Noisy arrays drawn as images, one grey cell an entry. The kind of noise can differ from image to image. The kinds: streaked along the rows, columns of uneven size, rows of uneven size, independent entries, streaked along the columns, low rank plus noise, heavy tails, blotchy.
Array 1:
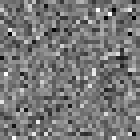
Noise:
heavy tails
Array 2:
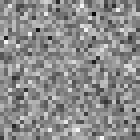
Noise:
independent entries
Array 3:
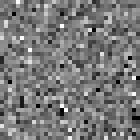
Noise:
heavy tails
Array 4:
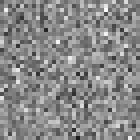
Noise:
independent entries
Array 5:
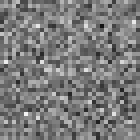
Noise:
low rank plus noise
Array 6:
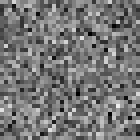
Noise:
independent entries
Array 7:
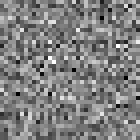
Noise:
low rank plus noise
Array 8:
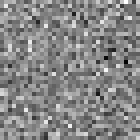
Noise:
low rank plus noise
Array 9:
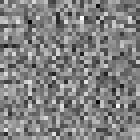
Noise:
low rank plus noise
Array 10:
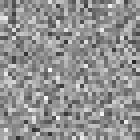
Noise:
independent entries
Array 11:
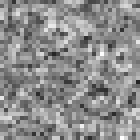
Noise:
blotchy
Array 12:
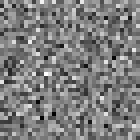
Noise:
independent entries
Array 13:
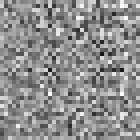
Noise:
low rank plus noise
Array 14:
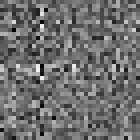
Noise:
low rank plus noise
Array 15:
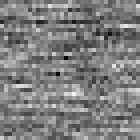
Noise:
streaked along the rows
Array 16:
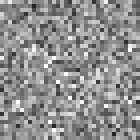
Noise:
independent entries
